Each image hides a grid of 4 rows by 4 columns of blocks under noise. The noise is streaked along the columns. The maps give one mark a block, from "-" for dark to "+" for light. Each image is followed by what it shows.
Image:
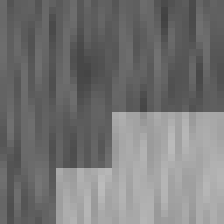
----
----
--++
-+++
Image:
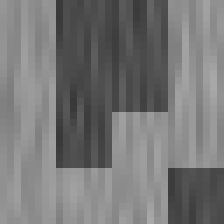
+--+
+--+
+-++
+++-
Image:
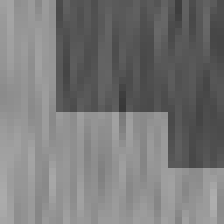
+---
+---
+++-
++++
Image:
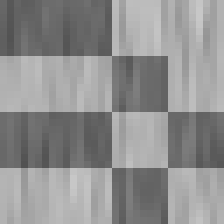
--++
++-+
--+-
++-+
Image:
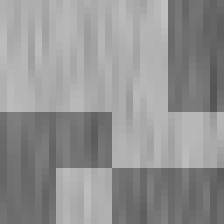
+++-
+++-
--++
-+--
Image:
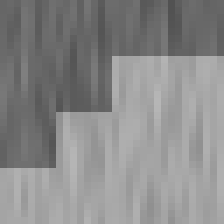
----
--++
-+++
++++
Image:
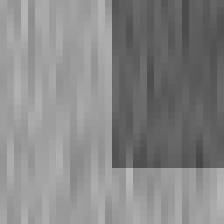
++--
++--
++--
++++
